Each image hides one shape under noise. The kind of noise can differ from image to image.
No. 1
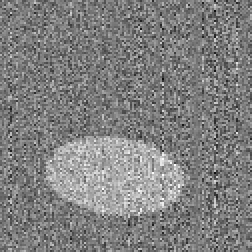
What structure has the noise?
columns of uneven size
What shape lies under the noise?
ellipse
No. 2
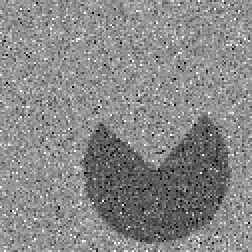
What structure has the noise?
heavy tails
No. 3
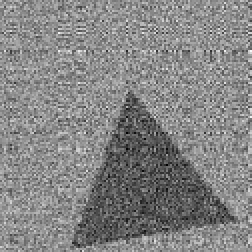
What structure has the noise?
low rank plus noise
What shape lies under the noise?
triangle
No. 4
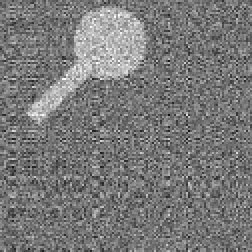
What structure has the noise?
low rank plus noise
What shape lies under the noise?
lollipop
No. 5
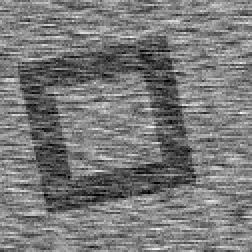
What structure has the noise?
streaked along the rows
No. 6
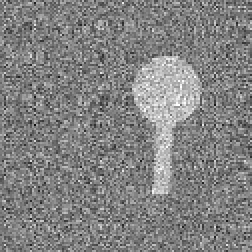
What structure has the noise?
low rank plus noise
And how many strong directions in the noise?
two
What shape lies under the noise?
lollipop
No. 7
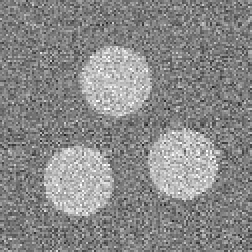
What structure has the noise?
low rank plus noise
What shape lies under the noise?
three dots
